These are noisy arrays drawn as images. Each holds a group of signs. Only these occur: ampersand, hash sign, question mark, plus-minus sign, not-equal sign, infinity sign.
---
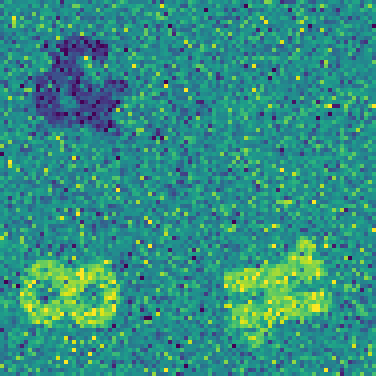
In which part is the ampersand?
top left
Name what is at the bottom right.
not-equal sign
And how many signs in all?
3
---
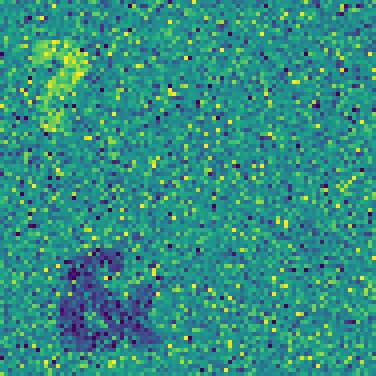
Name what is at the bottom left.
ampersand
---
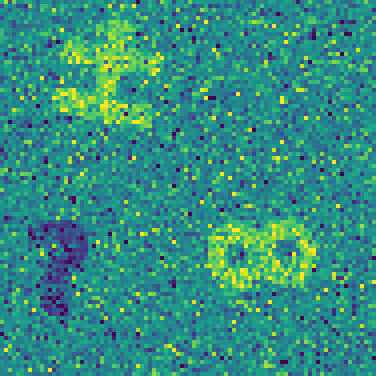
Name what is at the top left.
plus-minus sign
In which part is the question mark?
bottom left
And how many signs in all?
3
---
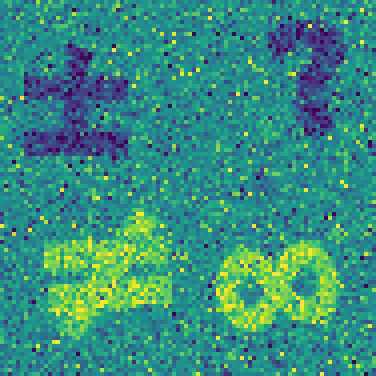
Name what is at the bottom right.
infinity sign
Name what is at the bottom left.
not-equal sign
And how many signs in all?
4
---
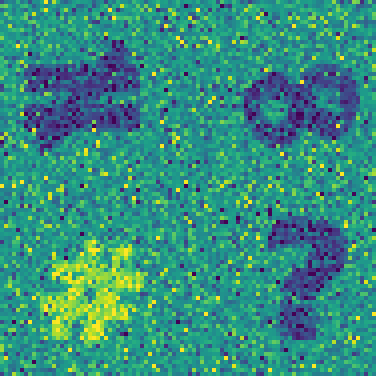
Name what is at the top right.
infinity sign
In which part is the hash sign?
bottom left
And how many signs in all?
4
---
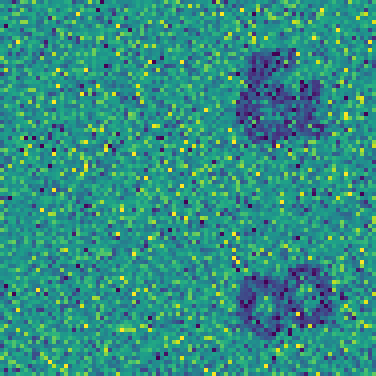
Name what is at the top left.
nothing
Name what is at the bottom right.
infinity sign
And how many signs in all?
2
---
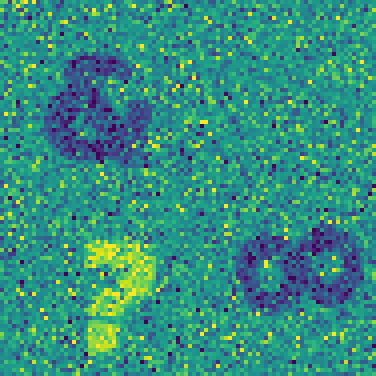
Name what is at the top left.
ampersand
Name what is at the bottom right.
infinity sign
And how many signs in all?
3
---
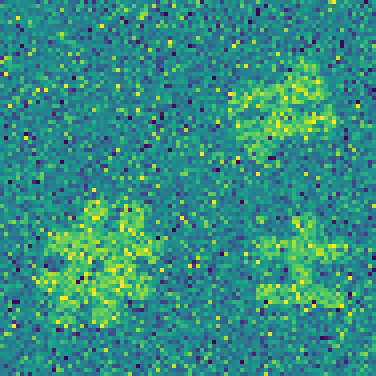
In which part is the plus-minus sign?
bottom right
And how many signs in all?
3
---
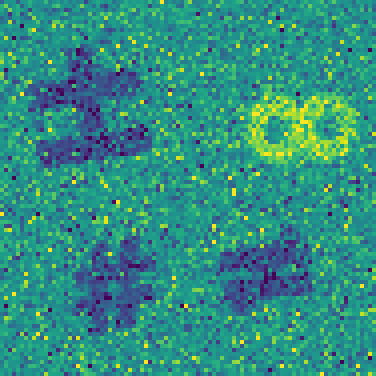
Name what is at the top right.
infinity sign
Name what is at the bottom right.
not-equal sign
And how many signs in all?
4
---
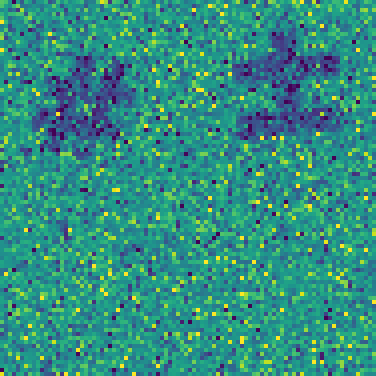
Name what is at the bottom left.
nothing
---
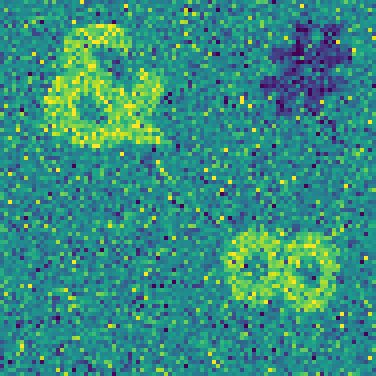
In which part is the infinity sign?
bottom right
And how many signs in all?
3
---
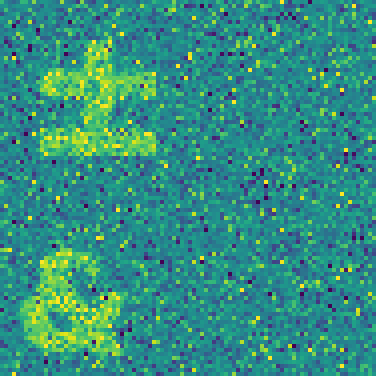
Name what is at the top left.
plus-minus sign
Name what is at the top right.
nothing
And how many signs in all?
2
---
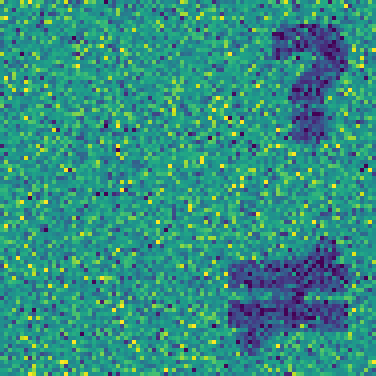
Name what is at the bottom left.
nothing
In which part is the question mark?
top right
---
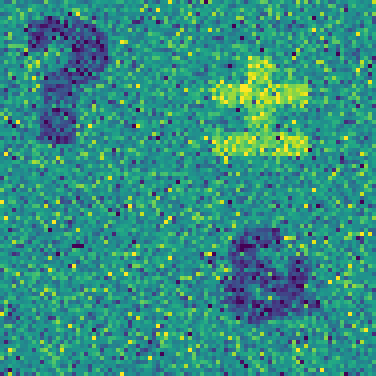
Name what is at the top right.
plus-minus sign
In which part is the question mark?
top left
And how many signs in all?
3
